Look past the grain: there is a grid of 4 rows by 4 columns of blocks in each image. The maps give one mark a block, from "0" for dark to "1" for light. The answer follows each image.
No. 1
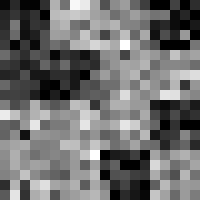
0 1 1 0
0 0 1 1
1 1 1 0
1 1 0 1
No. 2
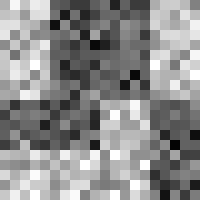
1 0 0 1
1 0 0 1
0 0 1 0
1 1 1 0
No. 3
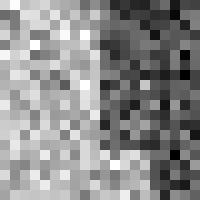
1 1 0 0
1 1 0 0
1 1 0 0
1 1 1 0
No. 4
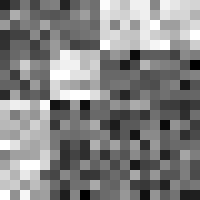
0 0 1 1
0 1 0 0
1 0 0 0
1 0 0 0
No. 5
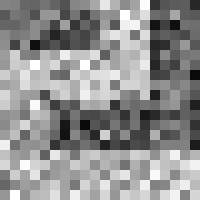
0 0 1 0
1 1 1 0
1 0 0 0
1 1 1 1
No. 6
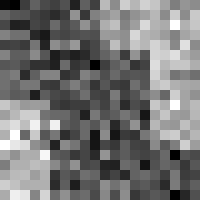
0 0 1 1
0 0 0 1
1 0 0 1
1 0 0 0
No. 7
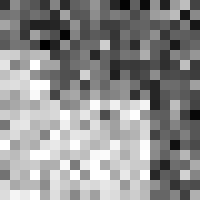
0 0 0 0
1 0 0 0
1 1 1 0
1 1 1 0
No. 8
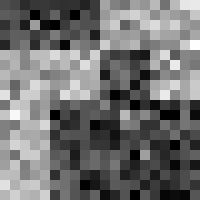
0 0 1 1
1 1 0 1
1 0 0 0
1 0 0 0
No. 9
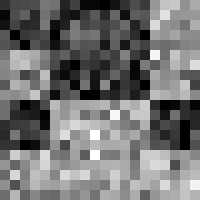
0 0 0 1
1 0 0 1
0 1 1 0
1 1 1 1
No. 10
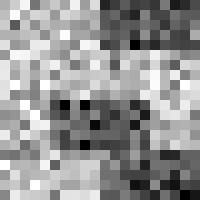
1 1 0 0
1 1 1 1
1 0 0 1
1 1 0 0
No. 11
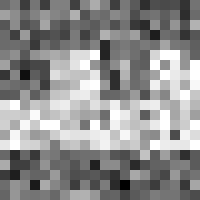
0 0 0 0
0 1 0 1
1 1 1 1
0 0 0 0
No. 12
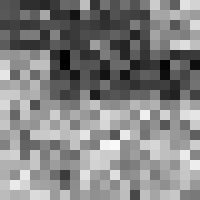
0 0 0 1
1 0 0 0
1 1 1 1
1 1 1 1
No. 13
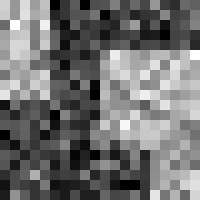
1 0 0 0
1 0 1 1
0 0 1 1
0 0 0 1
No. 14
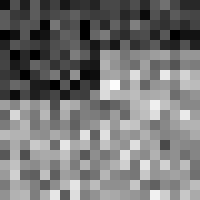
0 0 0 0
0 0 1 1
1 1 1 1
1 1 1 1
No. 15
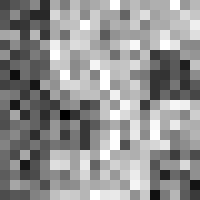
0 1 1 1
0 1 1 0
0 0 1 1
0 1 1 0
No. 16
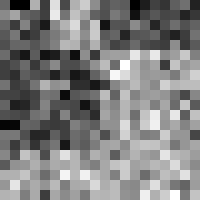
0 1 0 0
0 0 1 1
0 0 1 1
1 1 1 1
